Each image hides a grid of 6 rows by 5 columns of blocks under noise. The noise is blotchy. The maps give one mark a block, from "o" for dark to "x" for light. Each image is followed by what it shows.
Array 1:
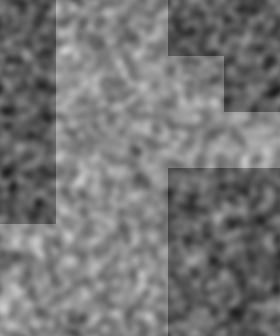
o x x o o
o x x x o
o x x x x
o x x o o
x x x o o
x x x o o
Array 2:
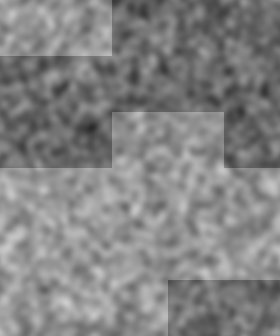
x x o o o
o o o o o
o o x x o
x x x x x
x x x x x
x x x o o
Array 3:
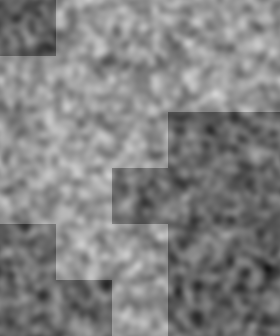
o x x x x
x x x x x
x x x o o
x x o o o
o x x o o
o o x o o
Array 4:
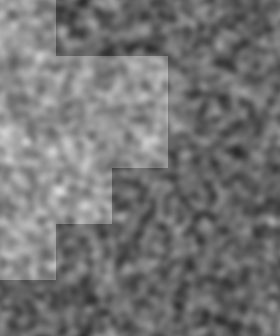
x o o o o
x x x o o
x x x o o
x x o o o
x o o o o
o o o o o
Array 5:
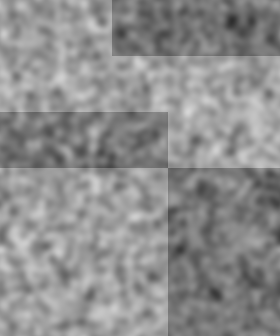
x x o o o
x x x x x
o o o x x
x x x o o
x x x o o
x x x o o
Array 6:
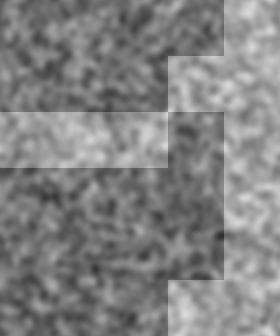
o o o o x
o o o x x
x x x o x
o o o o x
o o o o x
o o o x x
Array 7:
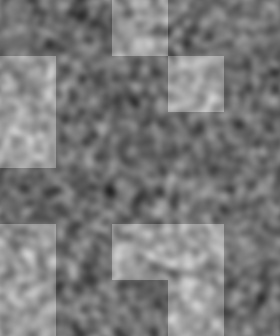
o o x o o
x o o x o
x o o o o
o o o o o
x o x x o
x o o x o
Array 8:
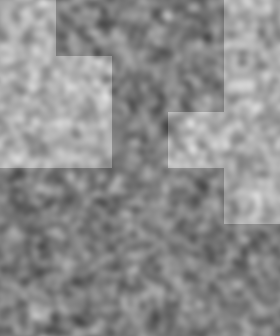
x o o o x
x x o o x
x x o x x
o o o o x
o o o o o
o o o o o
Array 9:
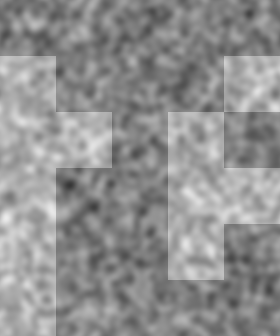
o o o o o
x o o o x
x x o x o
x o o x x
x o o x o
x o o o o
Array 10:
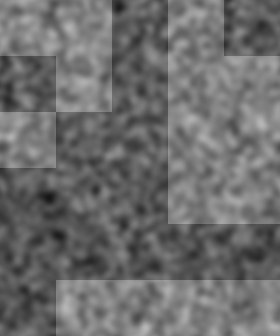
x x o x o
o x o x x
x o o x x
o o o x x
o o o o o
o x x x x
